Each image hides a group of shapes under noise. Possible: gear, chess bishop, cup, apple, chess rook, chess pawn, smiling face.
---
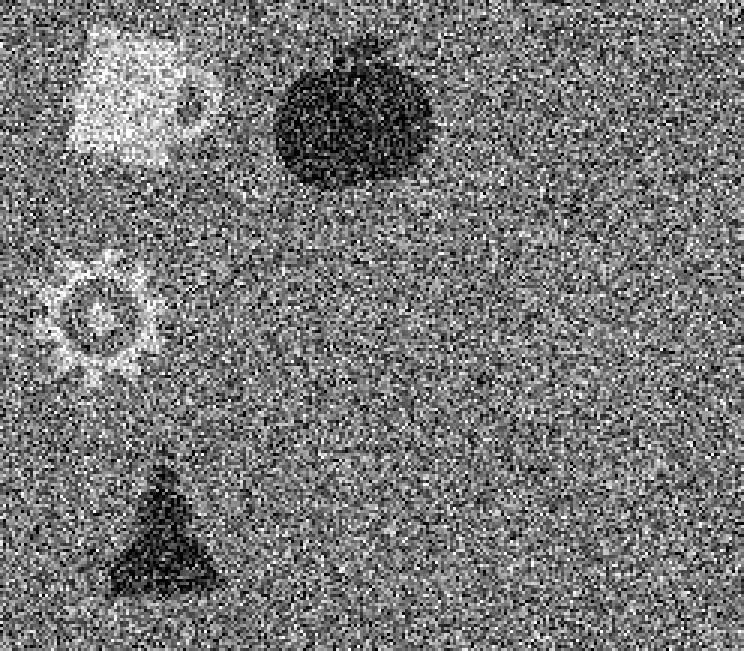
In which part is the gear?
middle left
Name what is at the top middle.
apple
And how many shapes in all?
4
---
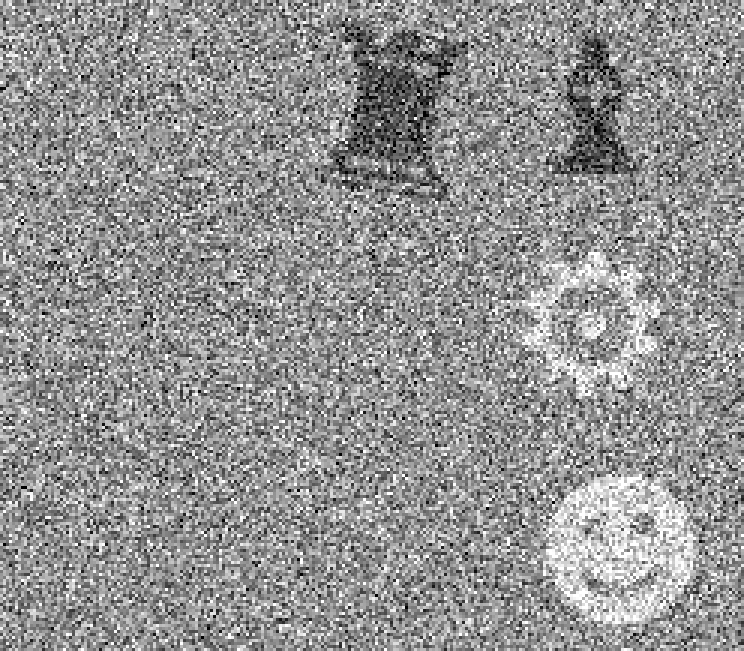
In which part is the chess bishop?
top right
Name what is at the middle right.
gear
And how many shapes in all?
4
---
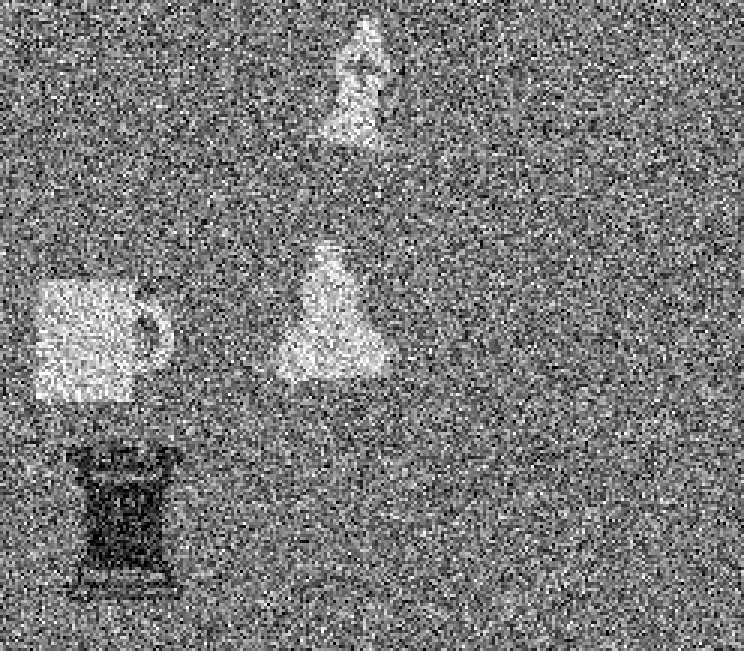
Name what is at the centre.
chess pawn
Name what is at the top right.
nothing
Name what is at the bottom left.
chess rook
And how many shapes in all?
4
